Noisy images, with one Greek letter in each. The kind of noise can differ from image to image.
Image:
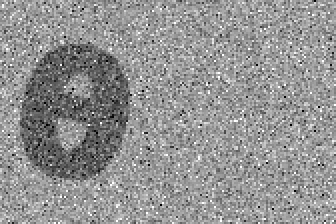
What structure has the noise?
heavy tails
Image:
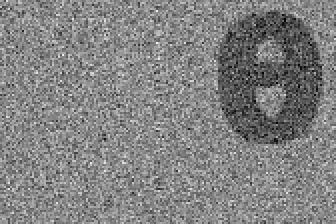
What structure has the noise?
low rank plus noise
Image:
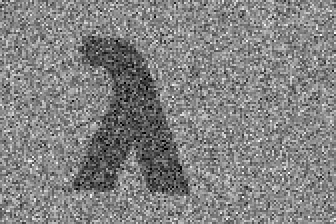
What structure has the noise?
independent entries
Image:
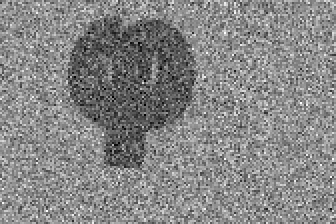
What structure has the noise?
low rank plus noise
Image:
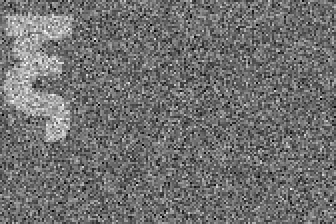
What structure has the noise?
independent entries
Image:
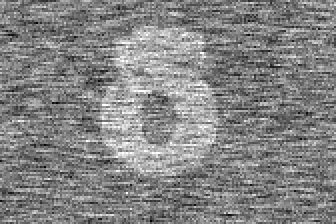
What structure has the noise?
streaked along the rows
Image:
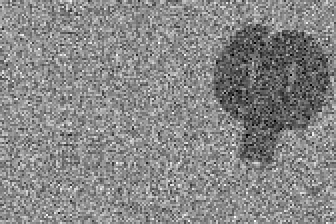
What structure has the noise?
low rank plus noise
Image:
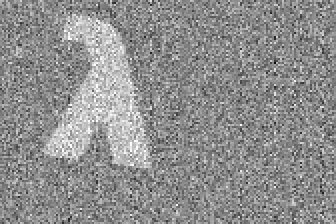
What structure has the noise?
columns of uneven size
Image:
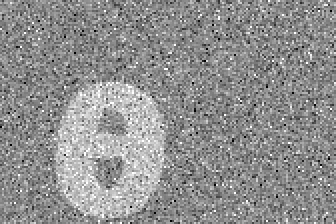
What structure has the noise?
heavy tails
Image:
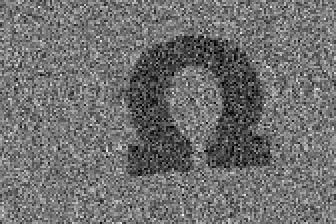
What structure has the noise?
low rank plus noise
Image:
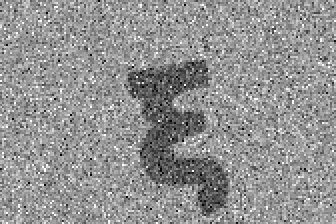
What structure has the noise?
heavy tails
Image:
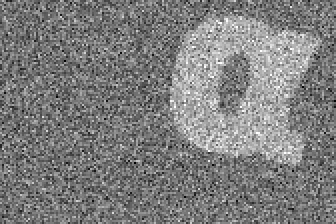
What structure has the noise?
independent entries
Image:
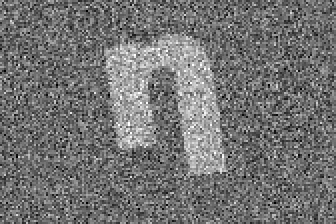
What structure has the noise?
low rank plus noise
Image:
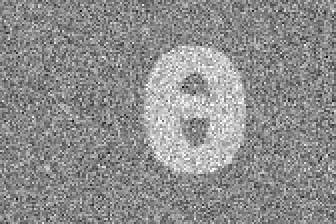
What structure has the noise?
low rank plus noise
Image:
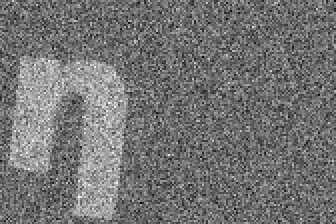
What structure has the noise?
independent entries
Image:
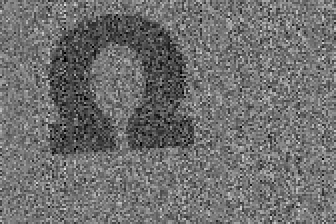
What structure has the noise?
columns of uneven size
